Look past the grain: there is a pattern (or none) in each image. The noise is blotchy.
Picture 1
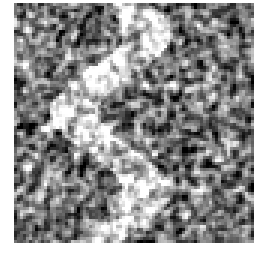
a wavy band
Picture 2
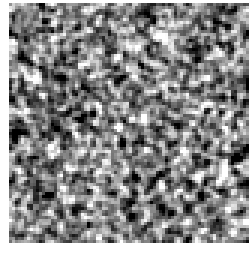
only noise
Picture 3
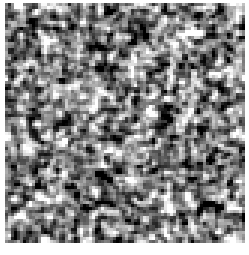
only noise
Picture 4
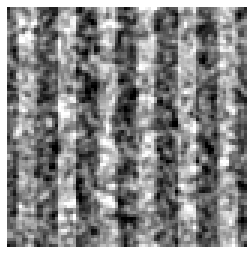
vertical stripes
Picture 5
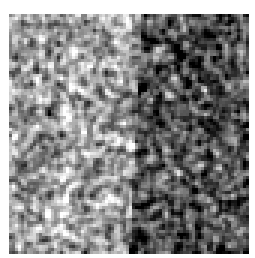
a sharp edge
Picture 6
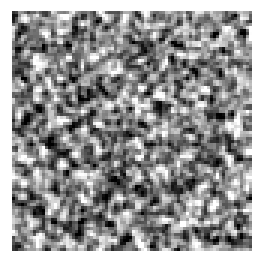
only noise
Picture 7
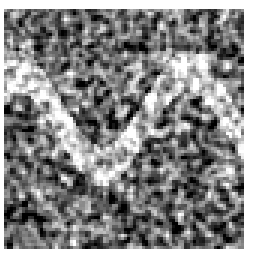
a wavy band
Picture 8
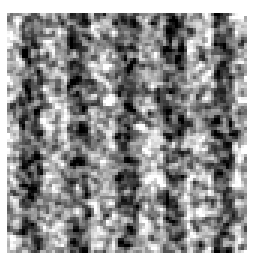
vertical stripes
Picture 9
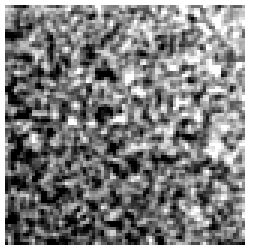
a smooth slope
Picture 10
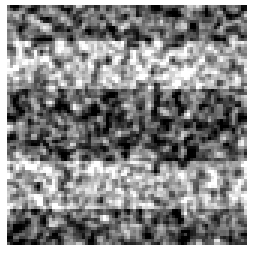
horizontal stripes
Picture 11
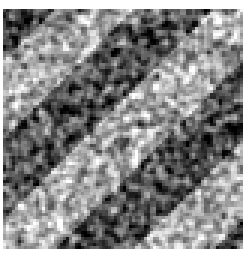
diagonal stripes
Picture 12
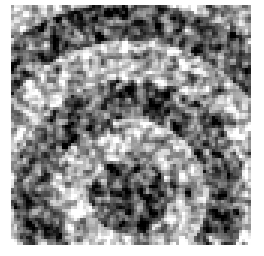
rings round one point
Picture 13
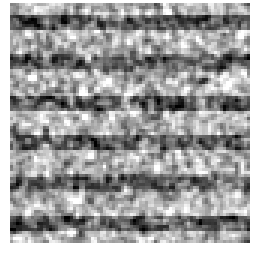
horizontal stripes
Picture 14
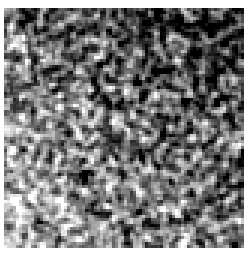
a smooth slope
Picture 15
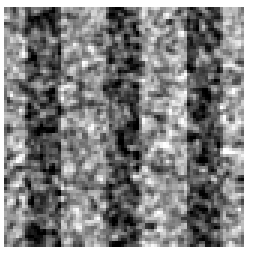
vertical stripes
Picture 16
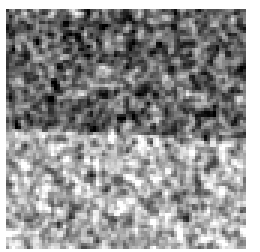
a sharp edge
